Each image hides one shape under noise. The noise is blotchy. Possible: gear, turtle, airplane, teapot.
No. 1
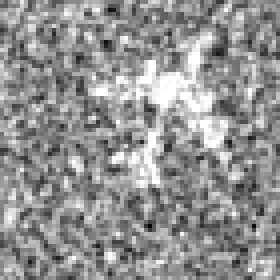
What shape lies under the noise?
airplane
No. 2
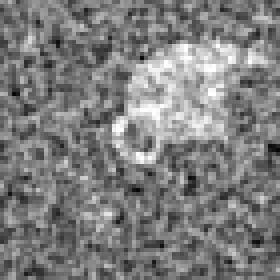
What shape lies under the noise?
teapot
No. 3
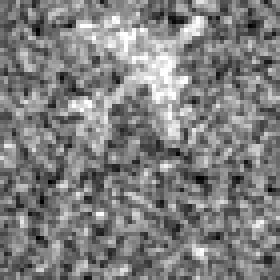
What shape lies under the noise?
airplane
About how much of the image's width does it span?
half
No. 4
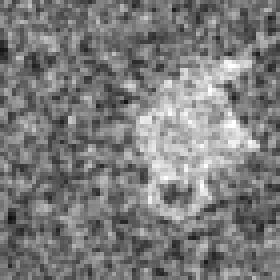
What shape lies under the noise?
teapot
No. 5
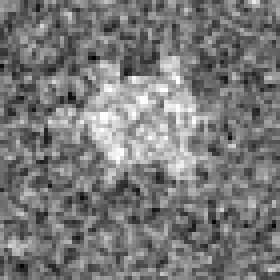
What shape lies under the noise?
turtle
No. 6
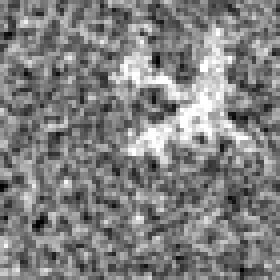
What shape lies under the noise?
airplane
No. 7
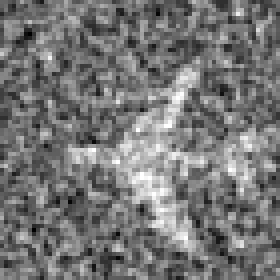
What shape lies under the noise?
airplane
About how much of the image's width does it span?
two thirds
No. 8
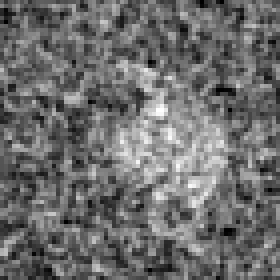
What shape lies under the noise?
teapot
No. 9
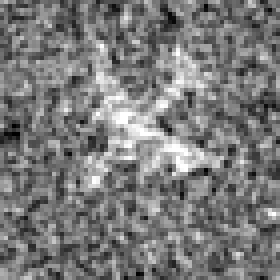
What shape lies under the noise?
airplane
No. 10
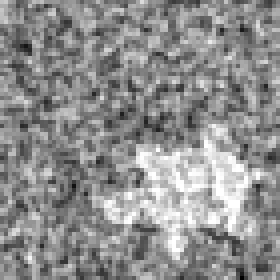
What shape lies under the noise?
turtle
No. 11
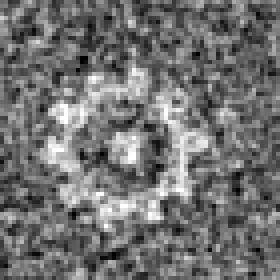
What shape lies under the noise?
gear
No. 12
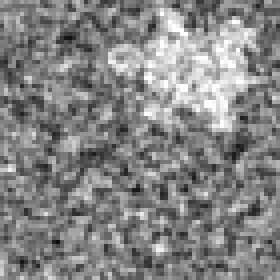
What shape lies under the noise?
turtle
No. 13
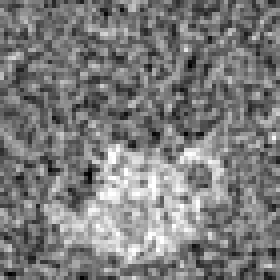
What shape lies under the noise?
teapot
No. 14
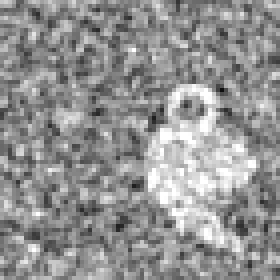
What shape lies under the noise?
teapot
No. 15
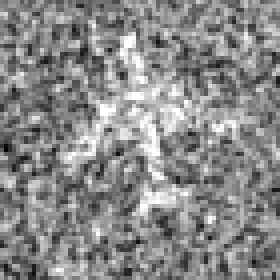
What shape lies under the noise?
airplane
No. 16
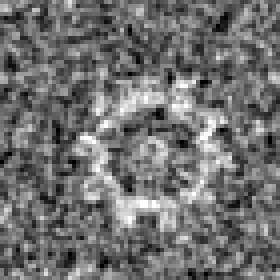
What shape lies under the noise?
gear
